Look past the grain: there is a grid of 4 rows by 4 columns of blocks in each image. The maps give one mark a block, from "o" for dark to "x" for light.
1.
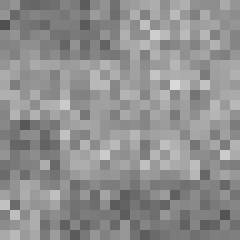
o o x x
x x x x
o x x x
x o o o
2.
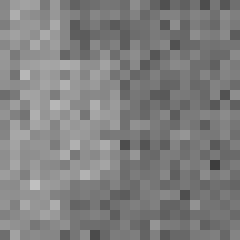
x o o o
x x o o
x x o o
x o o o
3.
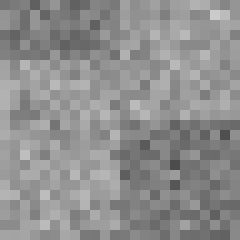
o o x x
x x x x
x x o o
x x o o
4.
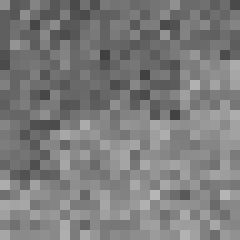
o o o o
o o o x
o x x x
x x x x
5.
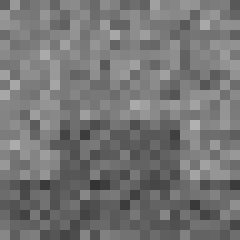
x x x x
x x x x
x o o x
o o o o
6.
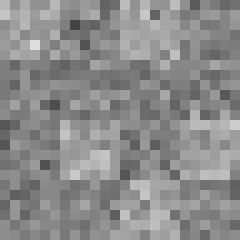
x o x o
o o o o
o x o x
o o x o
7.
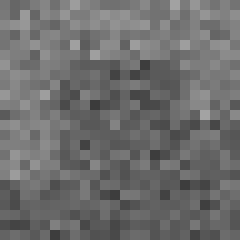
x x x x
x o o x
x o o o
o o o o
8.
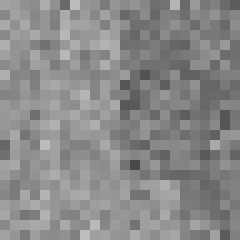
x x o o
x x o o
x x o o
x x x o
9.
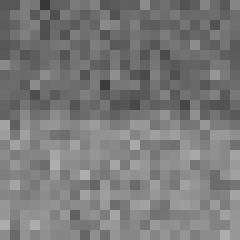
o o o o
o o o o
x x x x
x x x x
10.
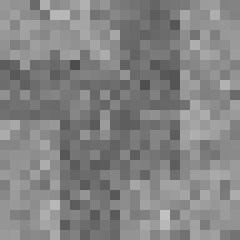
x x o x
o o o x
x o o x
x o x x
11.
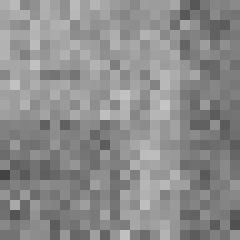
x x x o
x x x o
o o x o
o o x o
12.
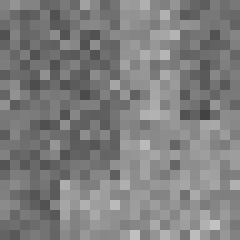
o o x o
o o x o
o o x x
o x x x
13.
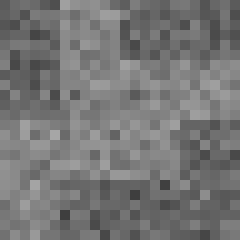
o x o o
o x x x
x x x o
x o o o
